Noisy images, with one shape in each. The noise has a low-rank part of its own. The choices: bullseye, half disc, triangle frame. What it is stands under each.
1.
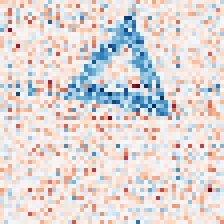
triangle frame
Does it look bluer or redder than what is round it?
bluer
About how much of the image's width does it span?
half
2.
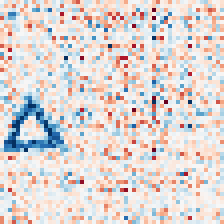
triangle frame
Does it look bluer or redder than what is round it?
bluer
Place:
middle left
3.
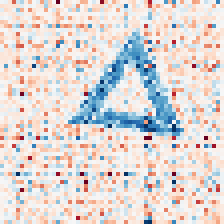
triangle frame
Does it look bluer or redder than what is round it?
bluer
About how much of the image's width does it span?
half
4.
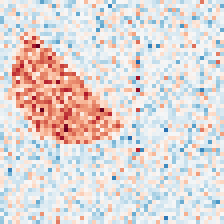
half disc
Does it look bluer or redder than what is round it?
redder
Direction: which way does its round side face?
down and left
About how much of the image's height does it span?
half
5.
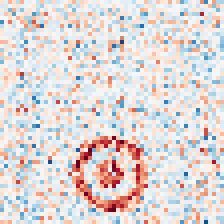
bullseye
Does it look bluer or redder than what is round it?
redder
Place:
bottom middle
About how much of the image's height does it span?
a third
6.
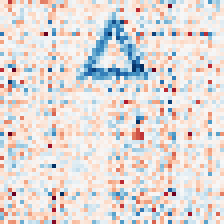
triangle frame
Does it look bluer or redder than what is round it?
bluer
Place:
top middle
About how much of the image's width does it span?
a third
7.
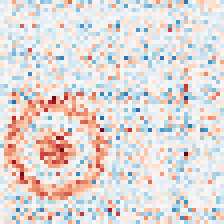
bullseye
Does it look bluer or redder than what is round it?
redder
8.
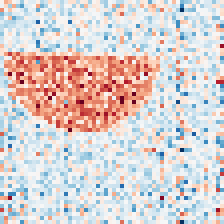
half disc
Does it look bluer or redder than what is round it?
redder
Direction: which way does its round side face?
down
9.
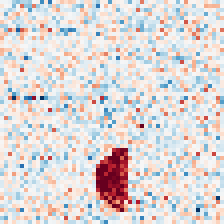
half disc
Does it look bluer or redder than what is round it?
redder
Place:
bottom middle
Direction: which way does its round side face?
left
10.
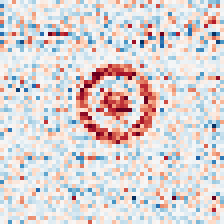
bullseye
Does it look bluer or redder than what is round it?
redder
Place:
centre
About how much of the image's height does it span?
a third
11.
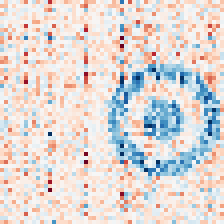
bullseye
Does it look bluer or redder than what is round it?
bluer
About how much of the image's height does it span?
half
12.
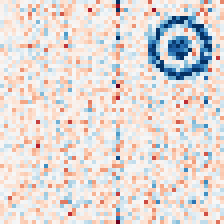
bullseye
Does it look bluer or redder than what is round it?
bluer
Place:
top right
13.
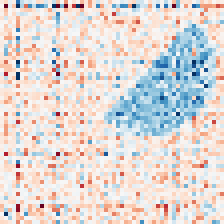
half disc
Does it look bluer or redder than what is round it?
bluer
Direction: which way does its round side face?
down and right
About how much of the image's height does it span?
half
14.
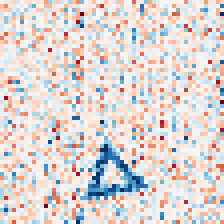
triangle frame
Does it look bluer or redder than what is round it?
bluer
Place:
bottom middle
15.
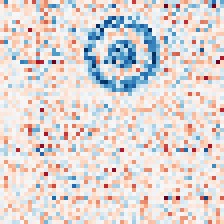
bullseye
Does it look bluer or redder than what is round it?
bluer
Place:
top middle
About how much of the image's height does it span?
a third
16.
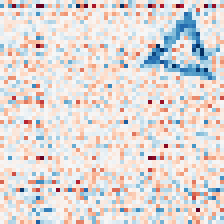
triangle frame
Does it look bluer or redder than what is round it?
bluer
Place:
top right
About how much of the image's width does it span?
a third
